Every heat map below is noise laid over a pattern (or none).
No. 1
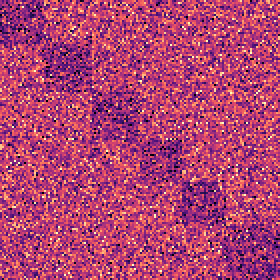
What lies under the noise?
blocks along the diagonal
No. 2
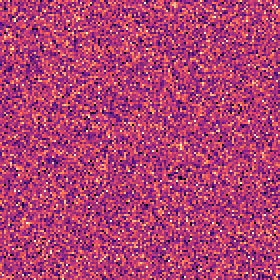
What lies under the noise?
only noise
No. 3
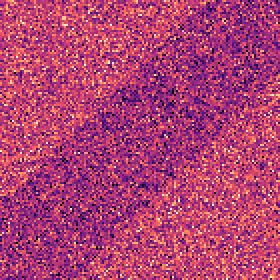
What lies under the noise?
a diagonal band
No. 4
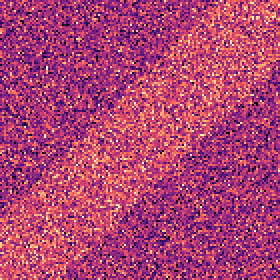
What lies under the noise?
a diagonal band
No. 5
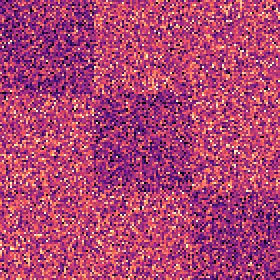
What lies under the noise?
blocks along the diagonal
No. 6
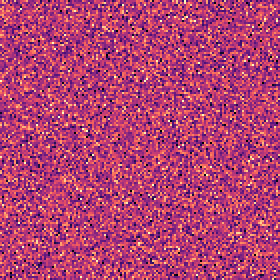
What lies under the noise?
only noise
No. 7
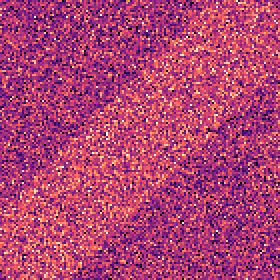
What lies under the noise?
a diagonal band
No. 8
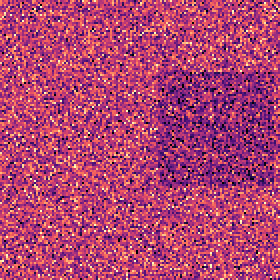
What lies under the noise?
one block
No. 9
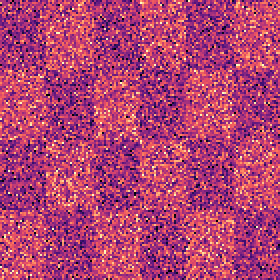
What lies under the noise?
a checkerboard
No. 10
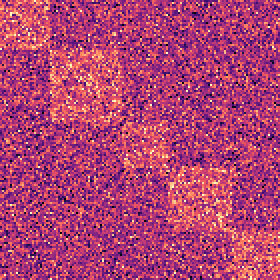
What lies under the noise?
blocks along the diagonal
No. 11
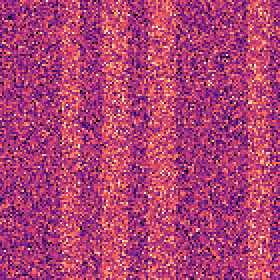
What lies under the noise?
bands of columns
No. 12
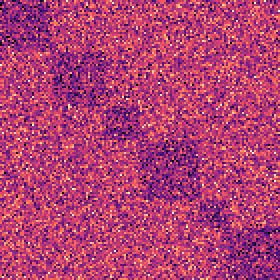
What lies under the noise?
blocks along the diagonal
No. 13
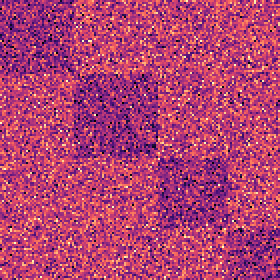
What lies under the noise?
blocks along the diagonal
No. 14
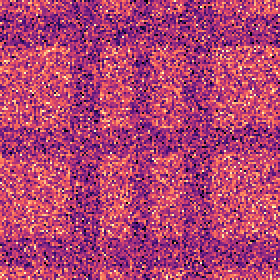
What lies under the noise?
bands of rows crossing bands of columns
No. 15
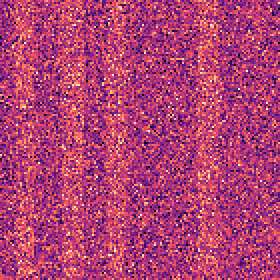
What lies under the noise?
bands of columns
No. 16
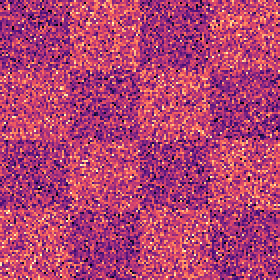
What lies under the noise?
a checkerboard
